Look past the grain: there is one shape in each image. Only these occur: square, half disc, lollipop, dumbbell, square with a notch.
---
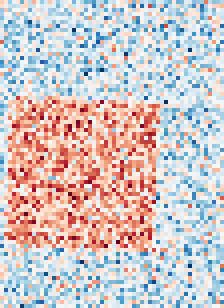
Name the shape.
square
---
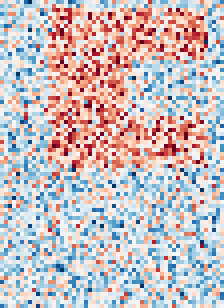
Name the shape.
square with a notch
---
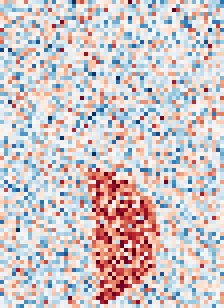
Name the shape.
half disc
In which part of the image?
bottom middle
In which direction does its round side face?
right
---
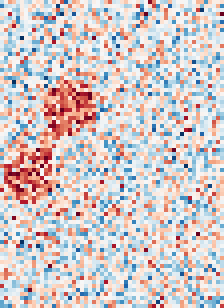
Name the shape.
dumbbell
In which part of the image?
middle left
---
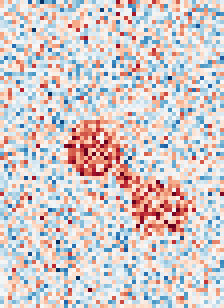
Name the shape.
dumbbell
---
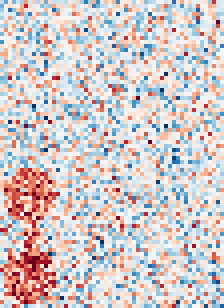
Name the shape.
dumbbell
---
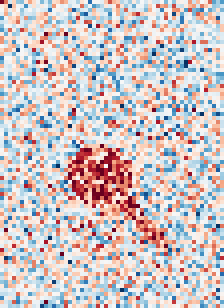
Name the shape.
lollipop
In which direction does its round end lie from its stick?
up and left
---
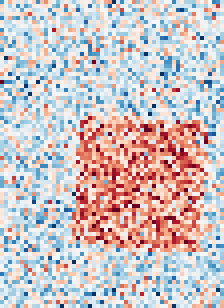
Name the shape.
square
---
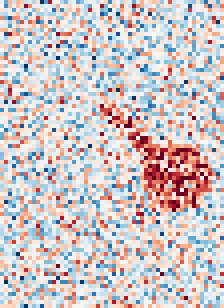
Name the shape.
lollipop
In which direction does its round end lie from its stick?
down and right
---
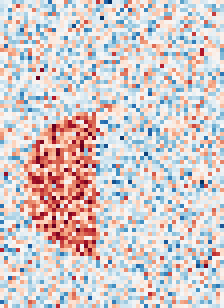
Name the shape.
half disc
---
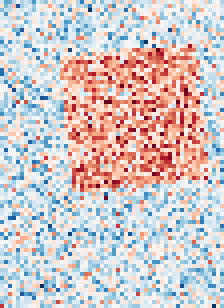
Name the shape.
square
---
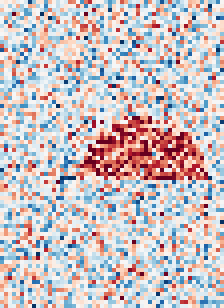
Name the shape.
half disc
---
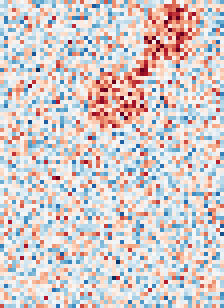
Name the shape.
dumbbell
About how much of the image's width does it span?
half
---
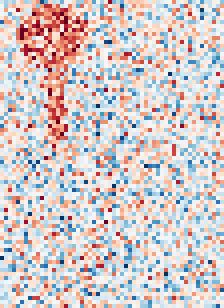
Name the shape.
lollipop
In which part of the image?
top left
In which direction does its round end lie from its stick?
up
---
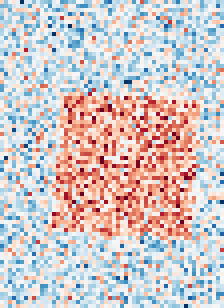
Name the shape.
square
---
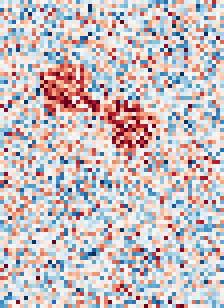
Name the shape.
dumbbell
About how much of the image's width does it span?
half
